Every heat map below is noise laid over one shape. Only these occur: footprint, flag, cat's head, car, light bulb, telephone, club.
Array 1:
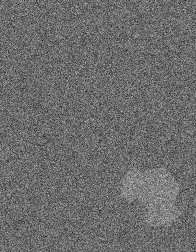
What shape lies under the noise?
car
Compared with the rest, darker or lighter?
lighter
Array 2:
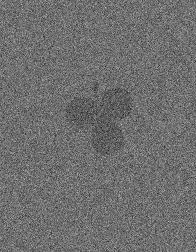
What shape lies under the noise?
club
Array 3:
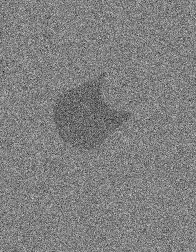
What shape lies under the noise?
cat's head
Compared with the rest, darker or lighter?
darker
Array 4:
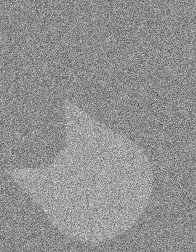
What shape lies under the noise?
cat's head
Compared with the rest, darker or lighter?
lighter
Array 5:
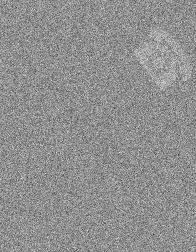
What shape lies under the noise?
telephone
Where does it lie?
top right
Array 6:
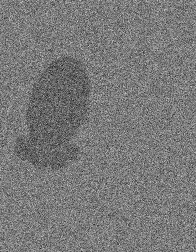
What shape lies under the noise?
footprint
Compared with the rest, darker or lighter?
darker
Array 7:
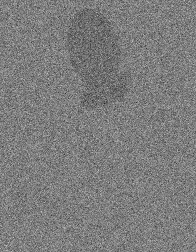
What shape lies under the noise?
footprint
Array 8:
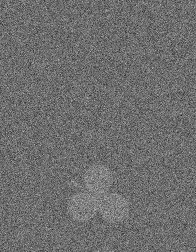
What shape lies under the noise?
club
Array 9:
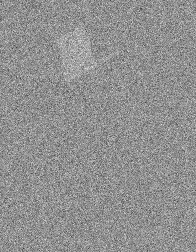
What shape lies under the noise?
flag
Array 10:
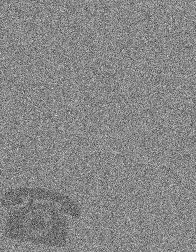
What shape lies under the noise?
telephone
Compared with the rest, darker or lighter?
darker
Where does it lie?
bottom left
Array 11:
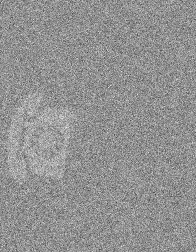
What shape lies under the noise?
telephone
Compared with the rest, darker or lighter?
lighter
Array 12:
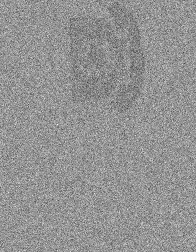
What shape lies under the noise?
telephone
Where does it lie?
top middle
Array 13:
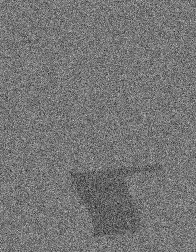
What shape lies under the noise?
flag
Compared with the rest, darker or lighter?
darker
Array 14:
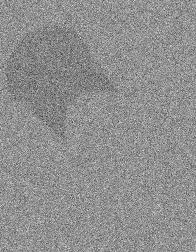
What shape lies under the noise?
cat's head
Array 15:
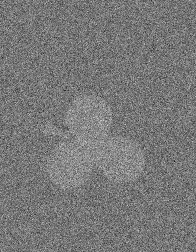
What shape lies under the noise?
club
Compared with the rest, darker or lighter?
lighter
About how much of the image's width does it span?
half
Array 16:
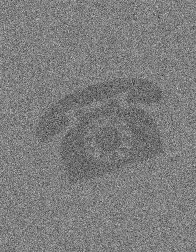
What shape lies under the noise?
telephone
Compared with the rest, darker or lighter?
darker
